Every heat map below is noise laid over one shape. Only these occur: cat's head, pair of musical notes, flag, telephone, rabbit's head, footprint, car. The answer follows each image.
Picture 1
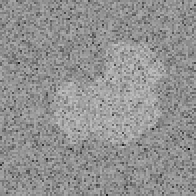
car
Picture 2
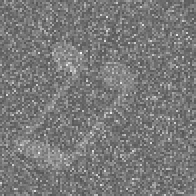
pair of musical notes
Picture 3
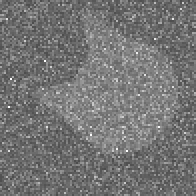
cat's head
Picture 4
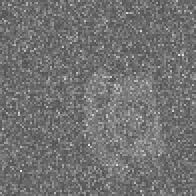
telephone
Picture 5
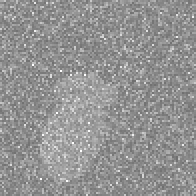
footprint
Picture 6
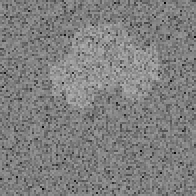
car
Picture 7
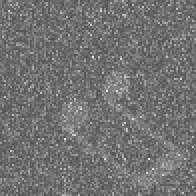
pair of musical notes
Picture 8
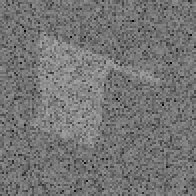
flag
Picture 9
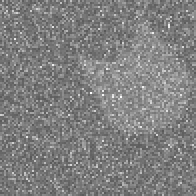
cat's head
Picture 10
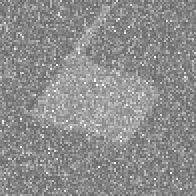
flag
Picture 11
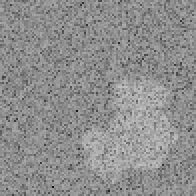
car
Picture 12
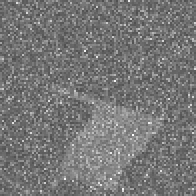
flag
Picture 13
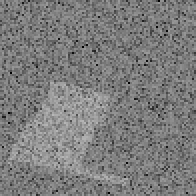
flag
